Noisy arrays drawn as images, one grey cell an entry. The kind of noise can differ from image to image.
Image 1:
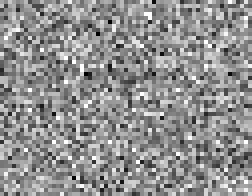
independent entries
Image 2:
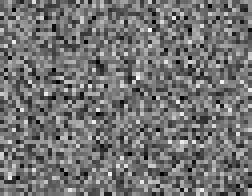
independent entries
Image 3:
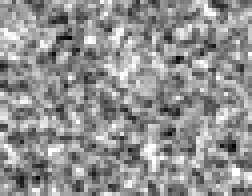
blotchy
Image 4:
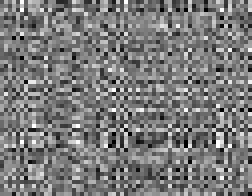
low rank plus noise
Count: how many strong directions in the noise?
one
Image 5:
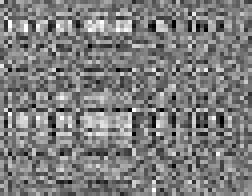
low rank plus noise
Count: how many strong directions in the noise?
one
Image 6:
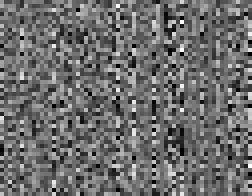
columns of uneven size
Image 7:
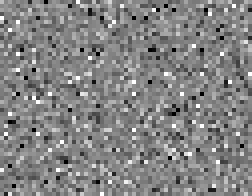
heavy tails
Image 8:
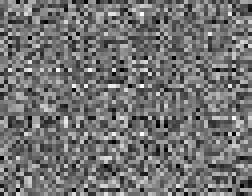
low rank plus noise
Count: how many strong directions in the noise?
three or four
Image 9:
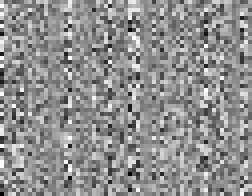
columns of uneven size
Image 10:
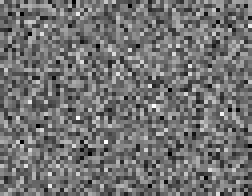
independent entries
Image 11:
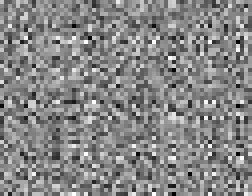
low rank plus noise
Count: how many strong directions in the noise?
three or four
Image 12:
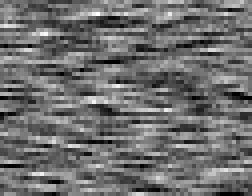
streaked along the rows
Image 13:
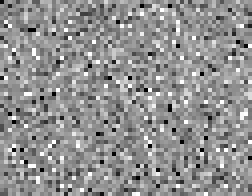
heavy tails
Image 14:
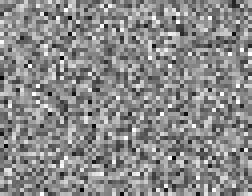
independent entries
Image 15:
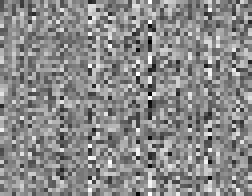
columns of uneven size
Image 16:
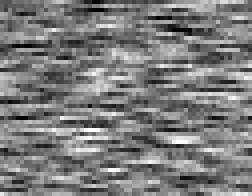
streaked along the rows
